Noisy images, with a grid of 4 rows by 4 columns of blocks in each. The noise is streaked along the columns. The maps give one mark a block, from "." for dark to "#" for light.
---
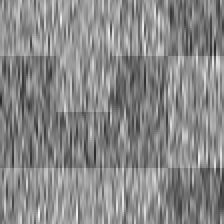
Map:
###.
.#.#
...#
###.
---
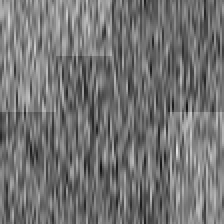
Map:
##..
#...
...#
...#
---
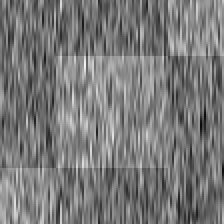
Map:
...#
.##.
.##.
#...
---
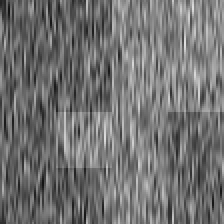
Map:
..##
..##
.##.
..#.
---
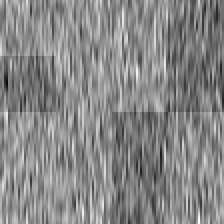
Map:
###.
.##.
##.#
##.#
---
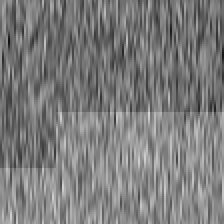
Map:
....
....
.###
####
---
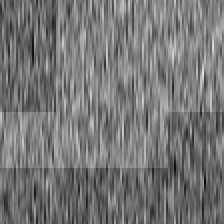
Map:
.###
.###
###.
....
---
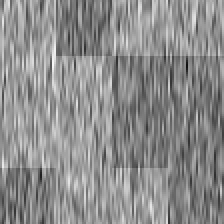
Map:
#.##
##..
##..
.##.
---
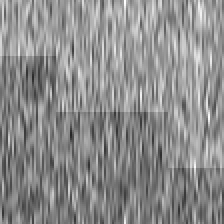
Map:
####
.###
...#
....
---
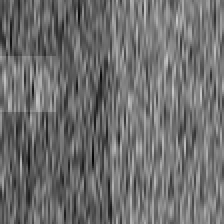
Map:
..##
#.##
..##
..##
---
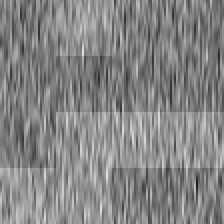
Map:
.#..
....
.###
##..
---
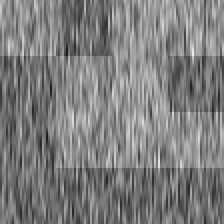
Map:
#.##
.##.
.###
....
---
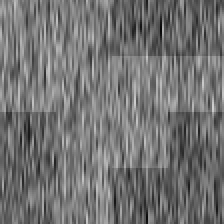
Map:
##..
####
.##.
.#..
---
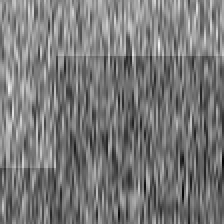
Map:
####
#...
#...
....
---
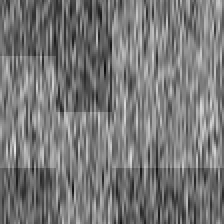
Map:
..##
#.##
####
.#..
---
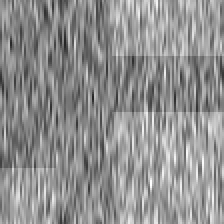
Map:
..##
....
..##
#.##
